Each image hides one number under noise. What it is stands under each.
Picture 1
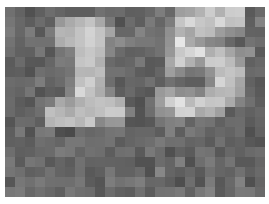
15
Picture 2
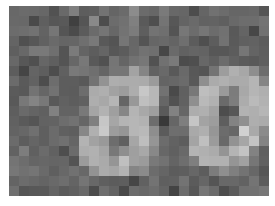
80
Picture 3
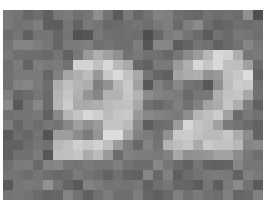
92
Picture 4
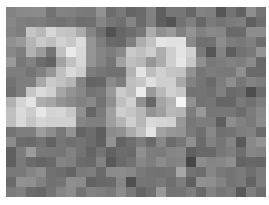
28
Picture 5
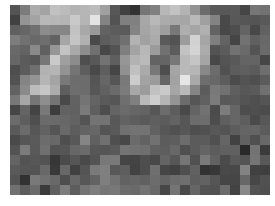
70
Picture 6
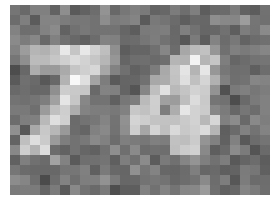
74
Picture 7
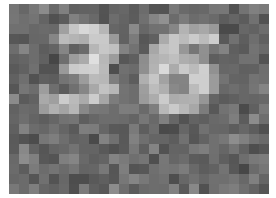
36
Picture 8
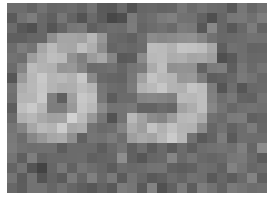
65
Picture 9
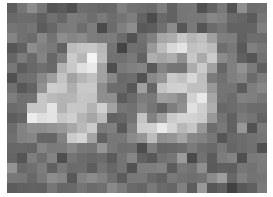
43
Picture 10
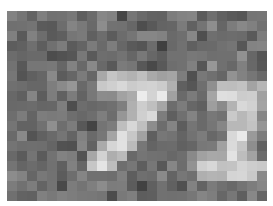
71
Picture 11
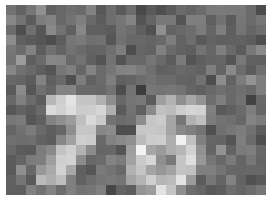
76
